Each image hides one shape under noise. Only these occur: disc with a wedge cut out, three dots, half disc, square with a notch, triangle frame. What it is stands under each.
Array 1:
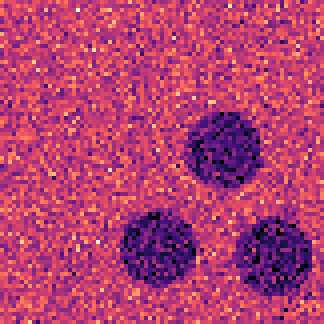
three dots
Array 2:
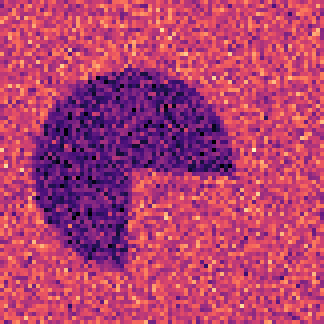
disc with a wedge cut out
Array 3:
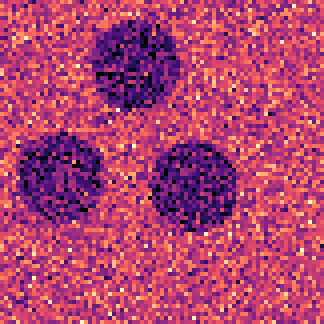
three dots
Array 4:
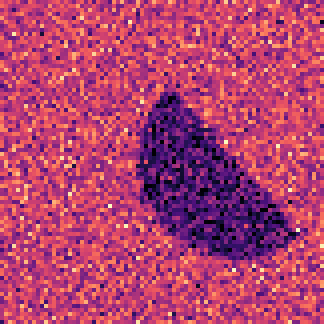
half disc
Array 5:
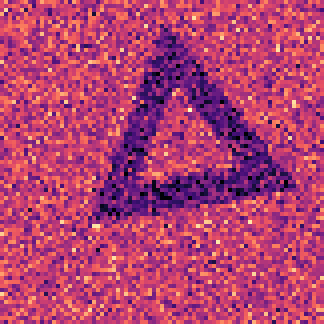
triangle frame
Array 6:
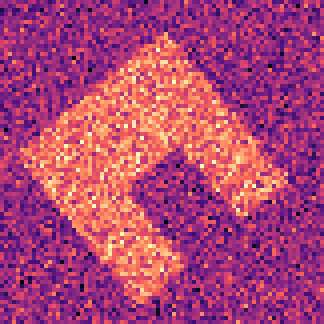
square with a notch
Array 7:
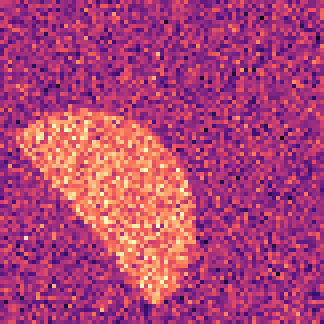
half disc
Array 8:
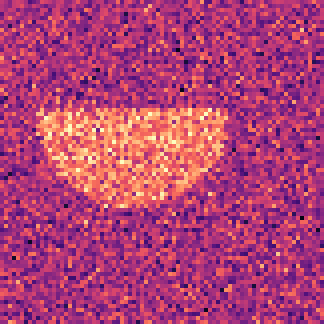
half disc
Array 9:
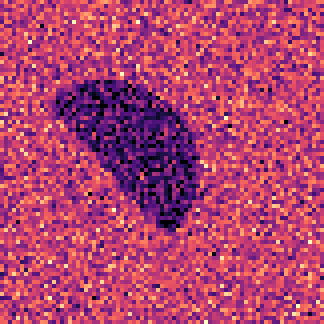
half disc
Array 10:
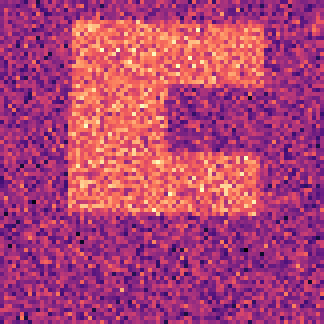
square with a notch
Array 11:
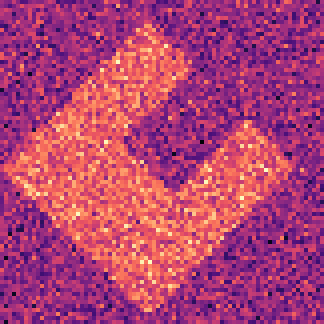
square with a notch
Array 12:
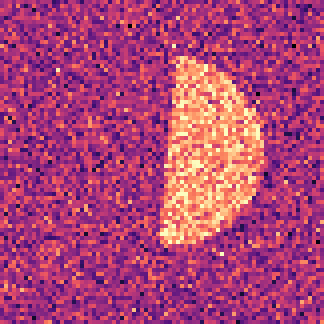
half disc
